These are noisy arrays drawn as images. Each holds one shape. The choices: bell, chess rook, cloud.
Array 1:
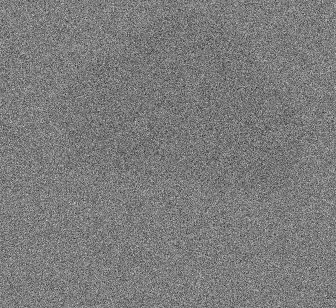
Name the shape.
cloud
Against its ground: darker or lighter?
darker
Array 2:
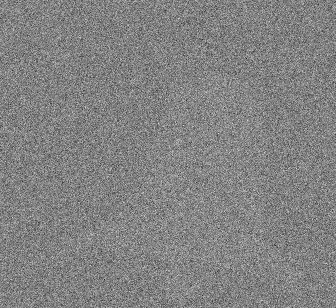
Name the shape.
bell
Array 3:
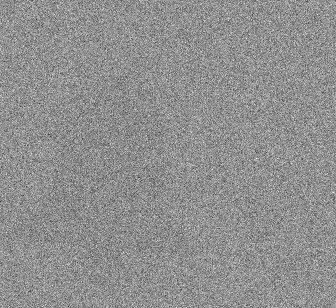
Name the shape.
bell
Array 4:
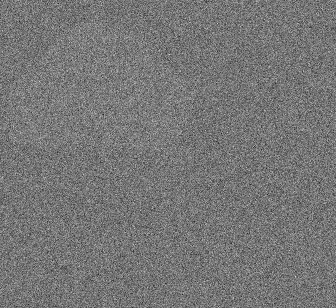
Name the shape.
cloud
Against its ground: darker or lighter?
lighter
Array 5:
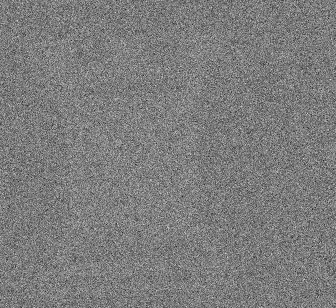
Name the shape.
chess rook
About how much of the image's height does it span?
nearly all
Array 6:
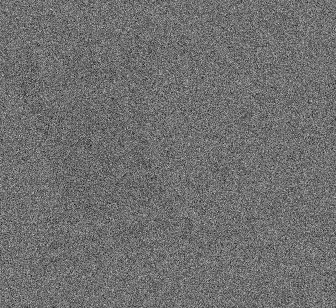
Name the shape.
chess rook
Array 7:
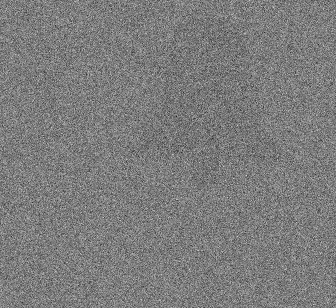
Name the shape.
bell
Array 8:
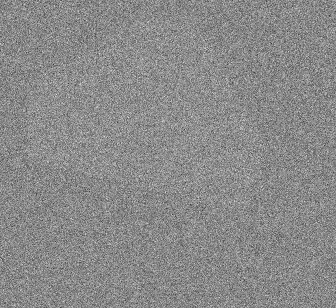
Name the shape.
cloud
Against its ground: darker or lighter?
lighter
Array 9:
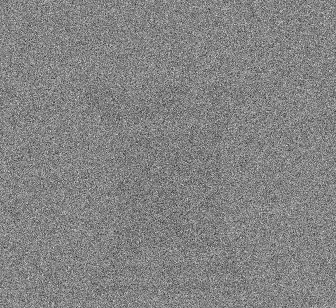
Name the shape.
chess rook
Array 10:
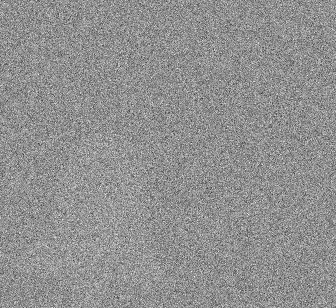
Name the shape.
bell
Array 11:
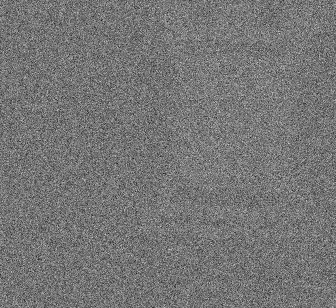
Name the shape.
chess rook
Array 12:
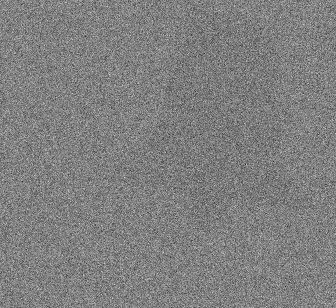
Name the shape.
bell
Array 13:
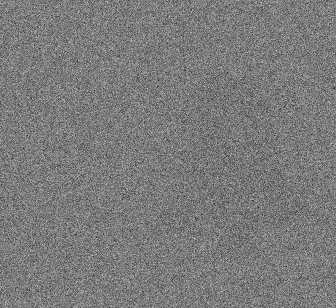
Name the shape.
bell
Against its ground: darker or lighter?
darker
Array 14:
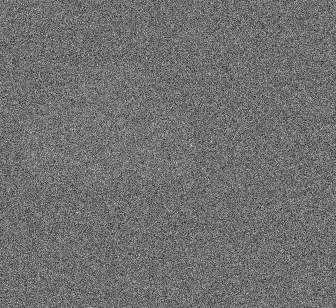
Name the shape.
cloud
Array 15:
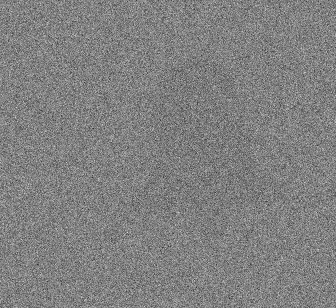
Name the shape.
bell
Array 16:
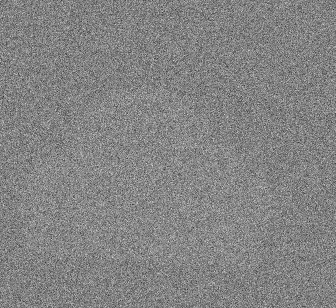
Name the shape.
cloud
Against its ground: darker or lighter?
lighter
